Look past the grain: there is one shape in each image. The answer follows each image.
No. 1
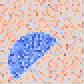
half disc
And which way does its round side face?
up and left
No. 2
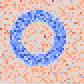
ring
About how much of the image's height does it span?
two thirds
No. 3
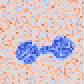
dumbbell
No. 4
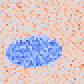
ellipse
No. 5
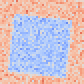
square
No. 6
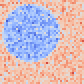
disc
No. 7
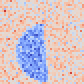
half disc
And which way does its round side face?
left
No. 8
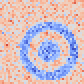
bullseye
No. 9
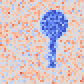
lollipop
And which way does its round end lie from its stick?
up
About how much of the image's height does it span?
two thirds
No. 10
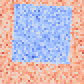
square
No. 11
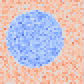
disc
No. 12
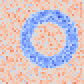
ring
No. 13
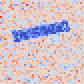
bar
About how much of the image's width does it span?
two thirds
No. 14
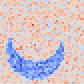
crescent
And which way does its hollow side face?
up
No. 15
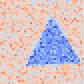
triangle
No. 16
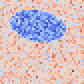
ellipse
